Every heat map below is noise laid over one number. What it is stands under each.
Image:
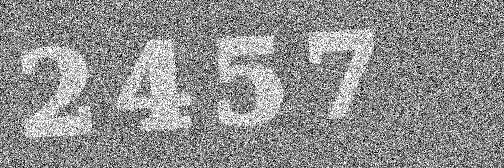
2457
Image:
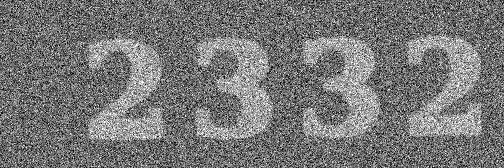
2332
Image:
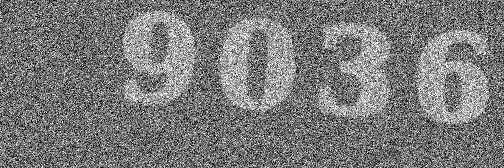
9036
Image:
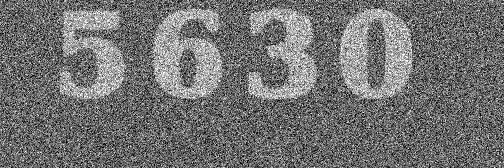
5630
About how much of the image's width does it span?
two thirds
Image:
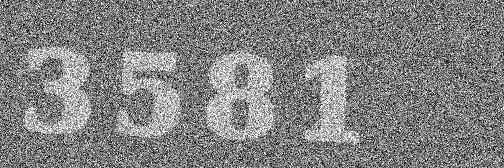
3581
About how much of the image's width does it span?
two thirds
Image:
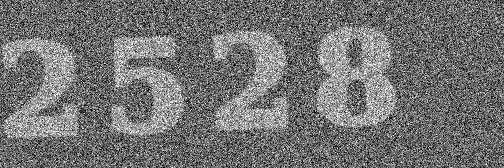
2528
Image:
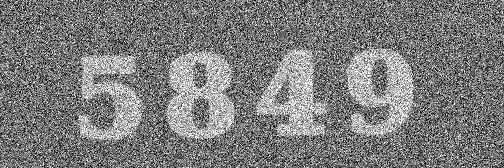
5849
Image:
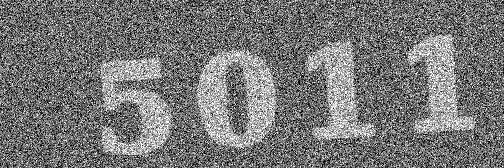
5011
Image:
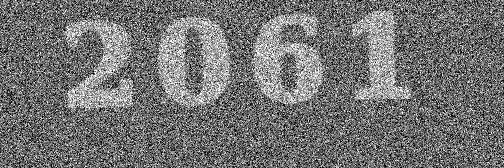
2061
